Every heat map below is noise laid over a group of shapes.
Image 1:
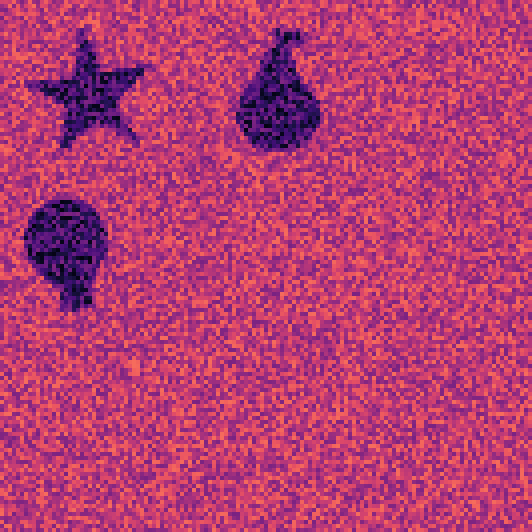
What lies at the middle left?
light bulb
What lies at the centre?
nothing
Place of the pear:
top middle
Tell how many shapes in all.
3
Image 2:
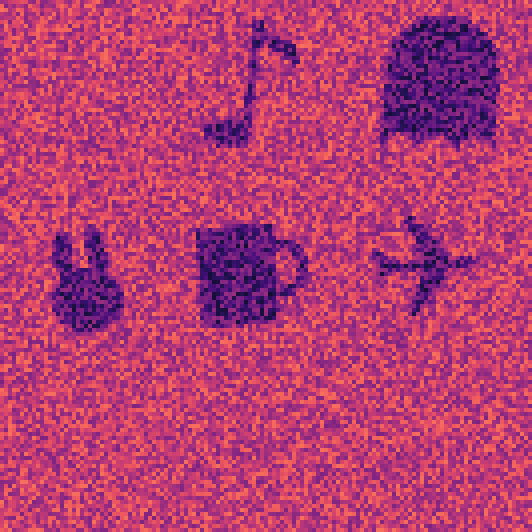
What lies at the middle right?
airplane
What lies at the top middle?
musical note
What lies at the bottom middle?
nothing
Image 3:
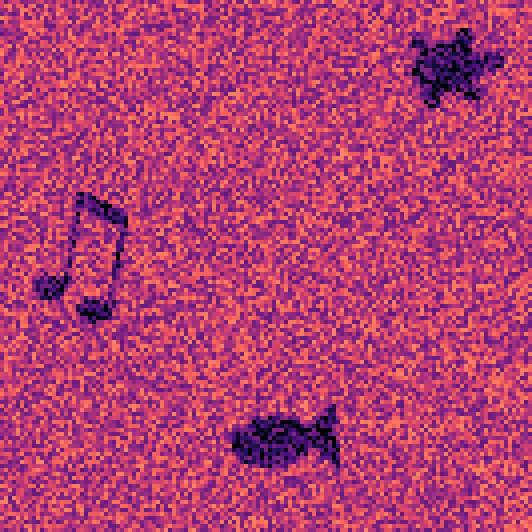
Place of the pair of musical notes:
middle left
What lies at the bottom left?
nothing
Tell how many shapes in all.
3
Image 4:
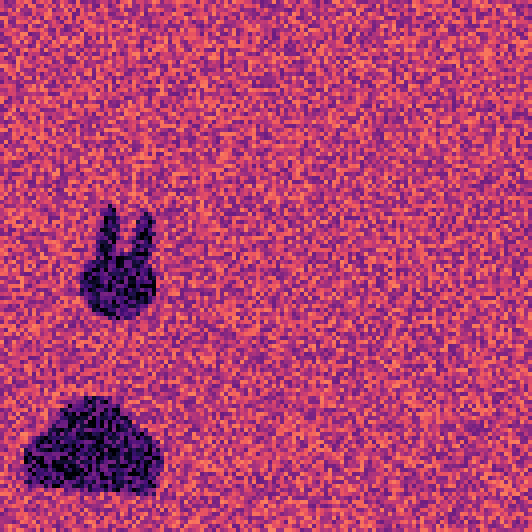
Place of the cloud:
bottom left
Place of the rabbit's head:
middle left
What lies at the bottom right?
nothing
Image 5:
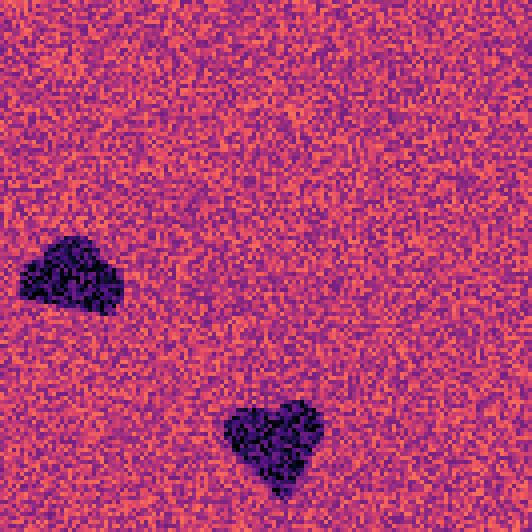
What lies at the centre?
nothing
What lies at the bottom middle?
heart
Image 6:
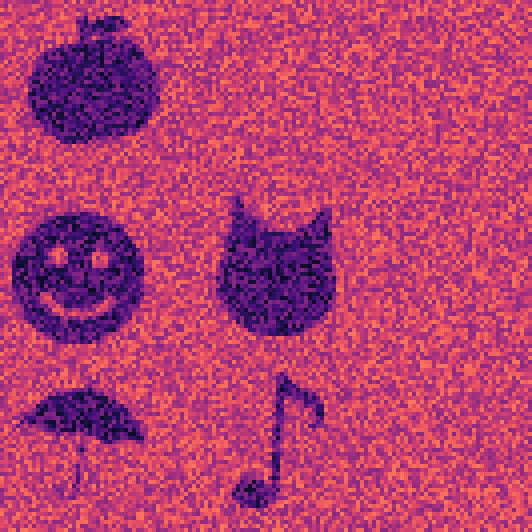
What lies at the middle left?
smiling face
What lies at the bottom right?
nothing
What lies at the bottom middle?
musical note
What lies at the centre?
cat's head
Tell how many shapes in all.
5
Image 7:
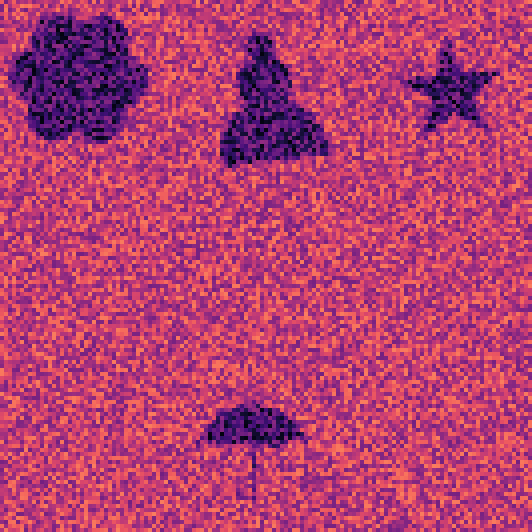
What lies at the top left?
flower
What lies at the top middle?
chess pawn
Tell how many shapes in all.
4
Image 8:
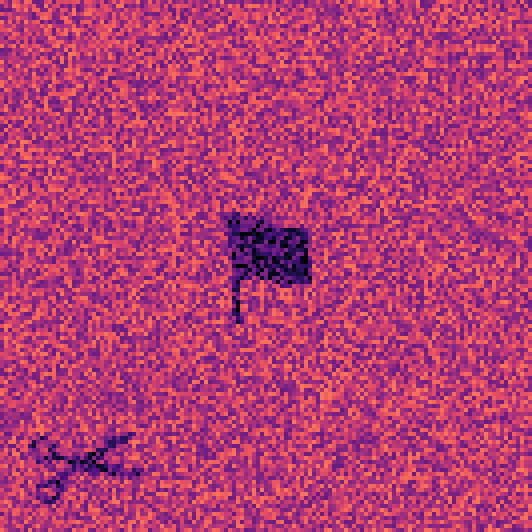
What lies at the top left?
nothing
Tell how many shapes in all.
2
